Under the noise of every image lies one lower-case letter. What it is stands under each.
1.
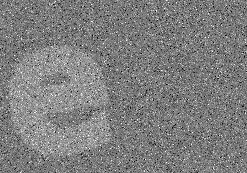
e
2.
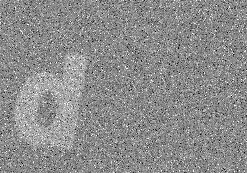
d
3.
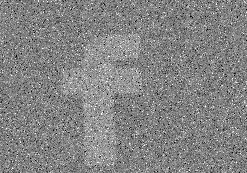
f
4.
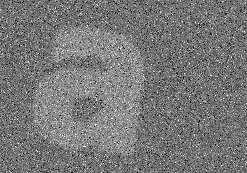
a
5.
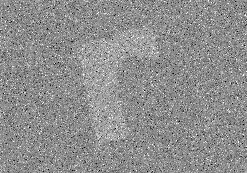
r
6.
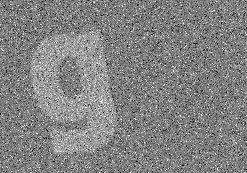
g
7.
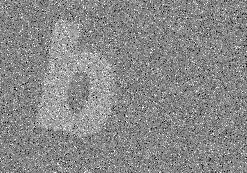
b
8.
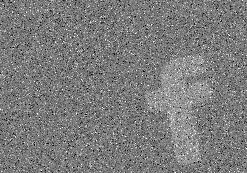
f
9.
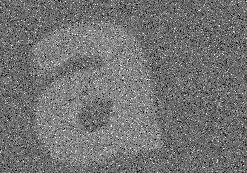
a
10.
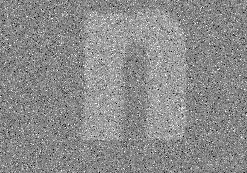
n
